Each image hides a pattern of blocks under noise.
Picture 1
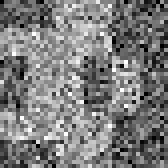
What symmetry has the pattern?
top and bottom mirror each other
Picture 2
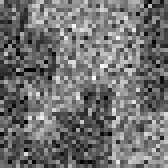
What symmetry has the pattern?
no symmetry
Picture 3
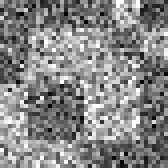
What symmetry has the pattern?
mirrored about the diagonal from the bottom left
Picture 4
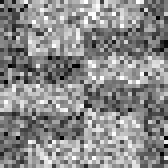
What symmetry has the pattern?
the same after a half turn
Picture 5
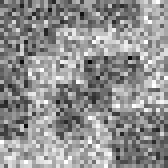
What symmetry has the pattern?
mirrored about the diagonal from the top left
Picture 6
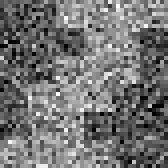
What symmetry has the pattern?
the same after a half turn
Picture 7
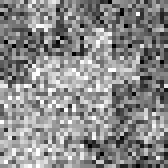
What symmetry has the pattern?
mirrored about the diagonal from the bottom left
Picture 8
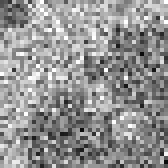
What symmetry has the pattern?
mirrored about the diagonal from the top left
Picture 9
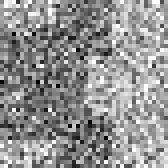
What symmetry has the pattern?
top and bottom mirror each other
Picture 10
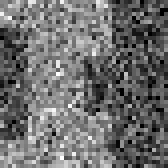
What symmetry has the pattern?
top and bottom mirror each other
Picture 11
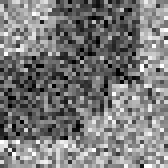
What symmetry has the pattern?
mirrored about the diagonal from the top left
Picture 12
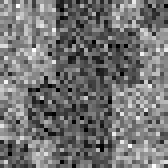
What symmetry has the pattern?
the same after a half turn
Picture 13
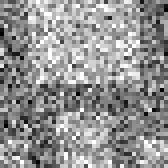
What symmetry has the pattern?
left and right mirror each other
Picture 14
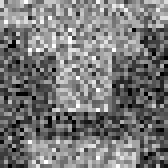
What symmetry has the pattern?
left and right mirror each other
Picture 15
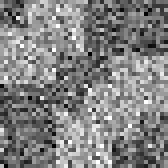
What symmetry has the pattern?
mirrored about the diagonal from the top left
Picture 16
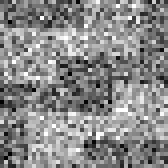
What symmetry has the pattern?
the same after a half turn
